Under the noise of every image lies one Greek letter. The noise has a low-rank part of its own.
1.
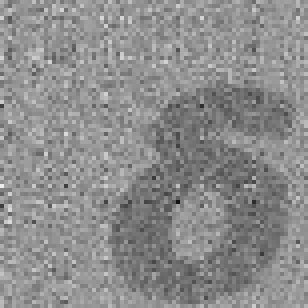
dark delta
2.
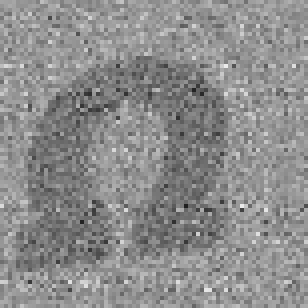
dark omega
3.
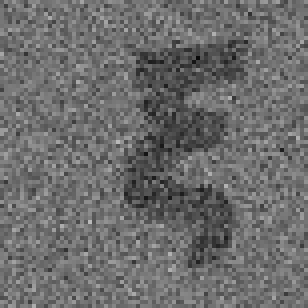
dark xi
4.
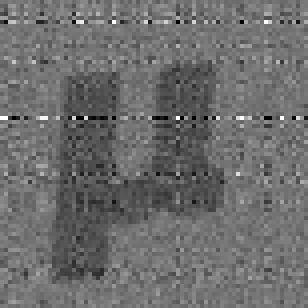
dark mu
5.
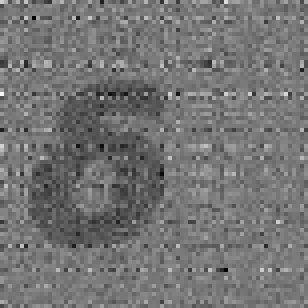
dark delta
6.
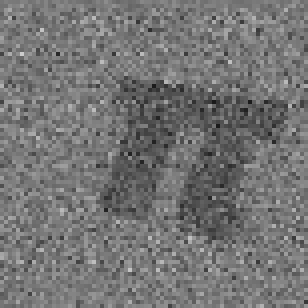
dark pi
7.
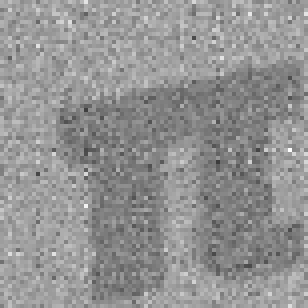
dark pi
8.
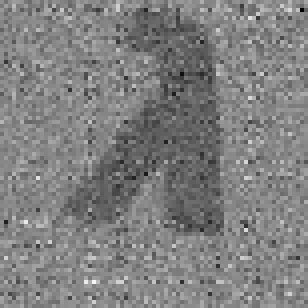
dark lambda
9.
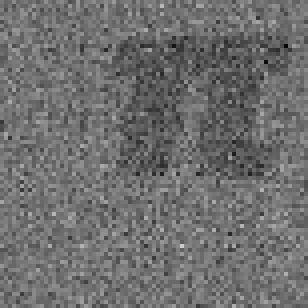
dark pi
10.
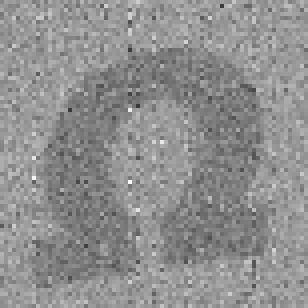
dark omega
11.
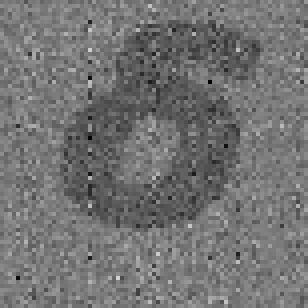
dark delta
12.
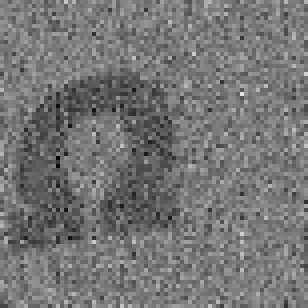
dark omega
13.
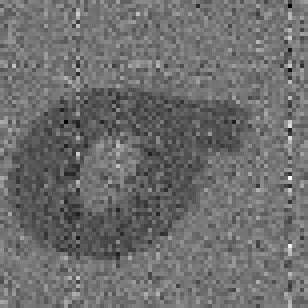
dark sigma
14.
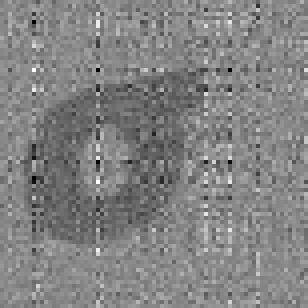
dark sigma
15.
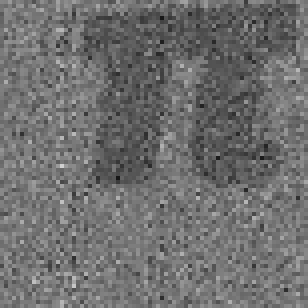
dark pi
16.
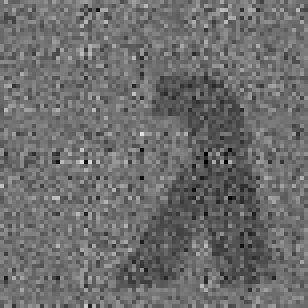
dark lambda
